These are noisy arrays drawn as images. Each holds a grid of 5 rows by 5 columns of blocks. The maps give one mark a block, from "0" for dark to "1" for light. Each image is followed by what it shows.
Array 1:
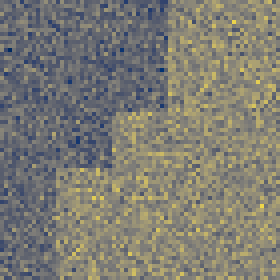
0 0 0 1 1
0 0 0 1 1
0 0 1 1 1
0 1 1 1 1
0 1 1 1 1
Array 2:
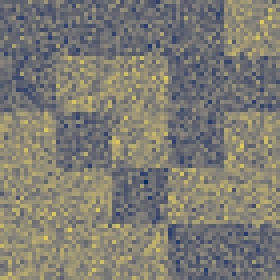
0 0 0 0 1
0 1 1 0 0
1 0 1 0 1
1 1 0 1 1
1 1 1 0 0
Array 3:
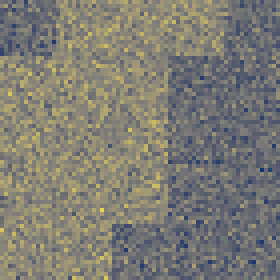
0 1 1 1 0
1 1 1 0 0
1 1 1 0 0
1 1 1 0 0
1 1 0 0 0
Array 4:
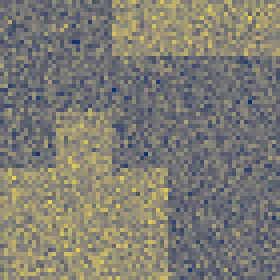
0 0 1 1 1
0 0 0 0 0
0 1 0 0 0
1 1 1 0 0
1 1 1 0 0
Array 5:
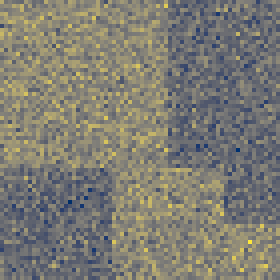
1 1 1 0 0
1 1 1 0 0
1 1 1 0 0
0 0 1 1 0
0 0 1 1 1
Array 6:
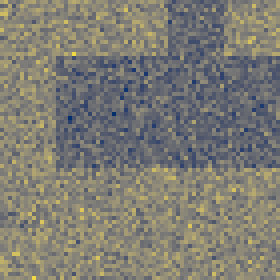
1 1 1 0 1
1 0 0 0 0
1 0 0 0 0
1 1 1 1 1
1 1 1 1 1
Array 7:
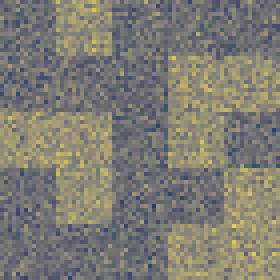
0 1 0 0 0
0 0 0 1 1
1 1 0 1 0
0 1 0 0 1
0 0 0 1 1
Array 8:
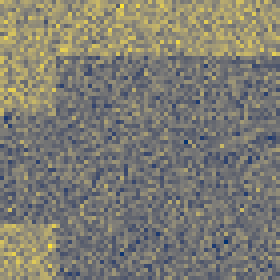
1 1 1 1 1
1 0 0 0 0
0 0 0 0 0
0 0 0 0 0
1 0 0 0 0
